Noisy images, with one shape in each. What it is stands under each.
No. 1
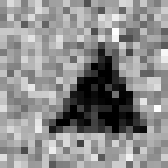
triangle
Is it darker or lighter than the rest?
darker
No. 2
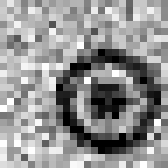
bullseye
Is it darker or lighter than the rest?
darker
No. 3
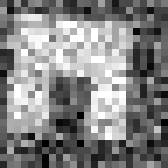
square with a notch
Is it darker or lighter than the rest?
lighter
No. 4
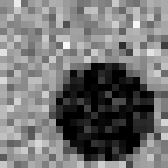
disc
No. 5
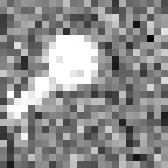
lollipop
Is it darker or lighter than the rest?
lighter
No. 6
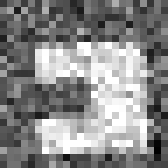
square with a notch
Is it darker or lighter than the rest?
lighter
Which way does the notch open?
left
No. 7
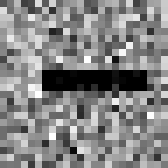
bar
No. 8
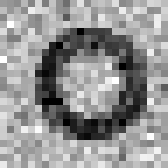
ring
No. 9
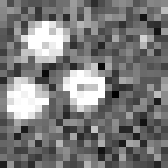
three dots
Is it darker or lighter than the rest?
lighter
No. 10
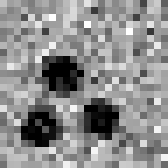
three dots
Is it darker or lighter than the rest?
darker
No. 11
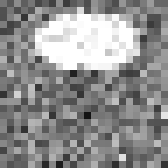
ellipse
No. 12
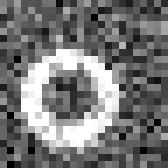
ring
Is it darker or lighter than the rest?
lighter
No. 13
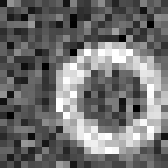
ring
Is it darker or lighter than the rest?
lighter
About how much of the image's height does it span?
two thirds
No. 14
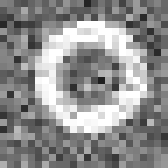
ring
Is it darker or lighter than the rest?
lighter
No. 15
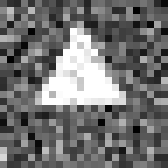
triangle
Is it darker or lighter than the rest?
lighter
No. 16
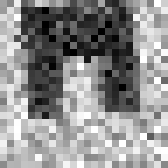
square with a notch
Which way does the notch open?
down
